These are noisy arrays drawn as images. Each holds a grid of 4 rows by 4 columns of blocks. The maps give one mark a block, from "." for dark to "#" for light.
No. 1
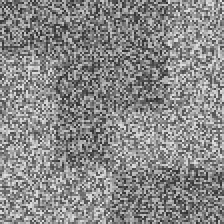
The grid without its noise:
. . . #
# . . #
# . # #
# # . .
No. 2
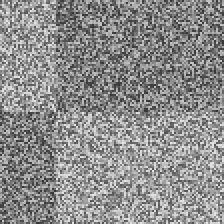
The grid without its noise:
# . . .
# . . .
. # # #
. # # #
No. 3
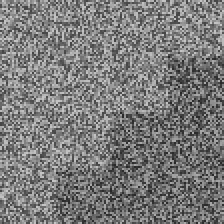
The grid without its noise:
# # # #
# # # .
# # . .
# . . .
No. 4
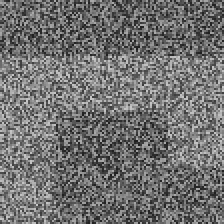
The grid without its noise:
. . . .
# # # #
# . . #
# . . .
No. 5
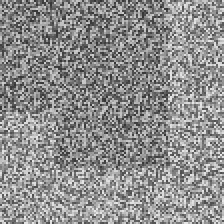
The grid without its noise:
. . . #
. . . #
# . . #
# # # #
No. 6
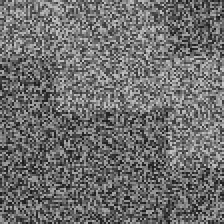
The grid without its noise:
# # # .
. # # #
. . . #
. . . .
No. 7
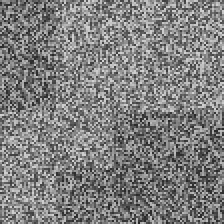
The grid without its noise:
. # # #
. # # #
# # . .
# . . .
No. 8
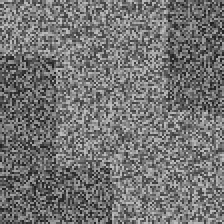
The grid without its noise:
# # # .
. # # .
. # # #
. . # #
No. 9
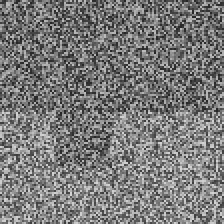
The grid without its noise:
. . . .
. . . .
# . # #
# # # #
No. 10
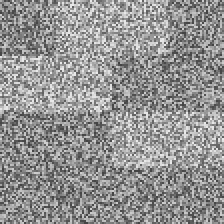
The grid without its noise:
. # # .
# # . .
. . # #
. . . .
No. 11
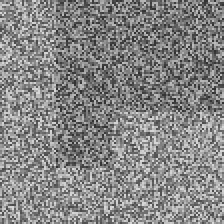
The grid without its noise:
# . . .
# . . .
# . # #
# # # #
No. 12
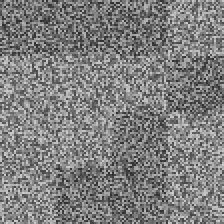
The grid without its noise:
. . . #
# # # .
# # . #
# . . #
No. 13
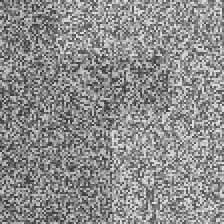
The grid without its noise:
. # # #
. . . #
. . # #
. . # #
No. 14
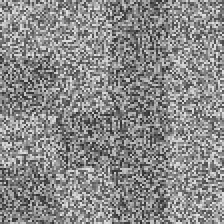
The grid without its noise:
# # . #
. # . #
# . . #
. # . #
